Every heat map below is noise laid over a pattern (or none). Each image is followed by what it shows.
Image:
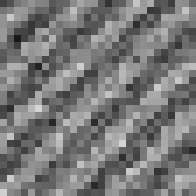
diagonal stripes
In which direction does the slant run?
bottom left to top right
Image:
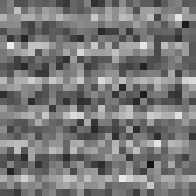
horizontal stripes
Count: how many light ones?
6
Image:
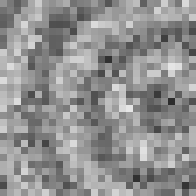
rings round one point
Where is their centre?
middle right
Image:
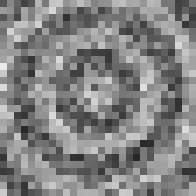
rings round one point
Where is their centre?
centre
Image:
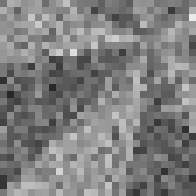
spokes from one point
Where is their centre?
top right
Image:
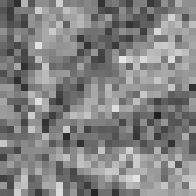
spokes from one point
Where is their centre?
bottom left
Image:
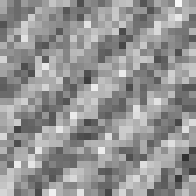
diagonal stripes
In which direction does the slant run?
bottom left to top right
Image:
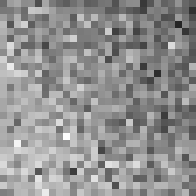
a smooth slope
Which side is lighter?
bottom left
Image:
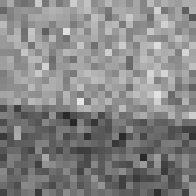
a sharp edge
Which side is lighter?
top
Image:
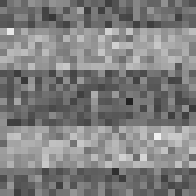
horizontal stripes
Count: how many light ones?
2
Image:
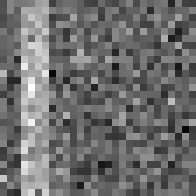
one vertical stripe
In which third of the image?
left
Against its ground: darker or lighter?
lighter
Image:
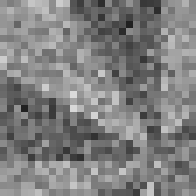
spokes from one point
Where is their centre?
bottom right
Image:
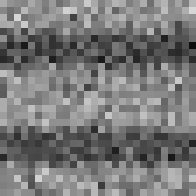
horizontal stripes
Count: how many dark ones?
2
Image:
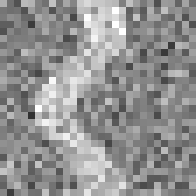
a wavy band
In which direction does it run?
top to bottom
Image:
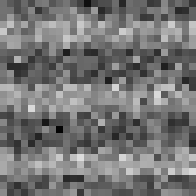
horizontal stripes
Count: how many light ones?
3
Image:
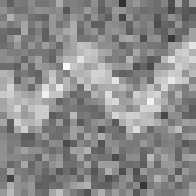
a wavy band
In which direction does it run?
left to right
